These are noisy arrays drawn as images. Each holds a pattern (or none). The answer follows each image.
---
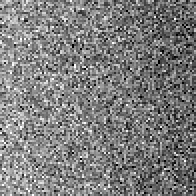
a smooth slope
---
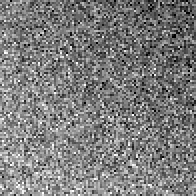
a smooth slope
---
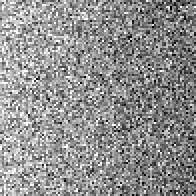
a smooth slope
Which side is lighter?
left
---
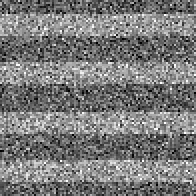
horizontal stripes
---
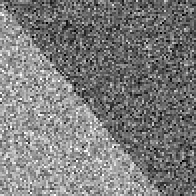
a sharp edge
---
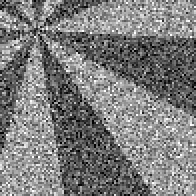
spokes from one point
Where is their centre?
top left
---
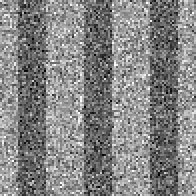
vertical stripes
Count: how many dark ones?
3
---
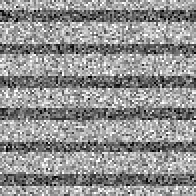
horizontal stripes
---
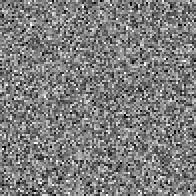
only noise
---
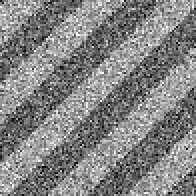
diagonal stripes
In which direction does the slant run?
bottom left to top right
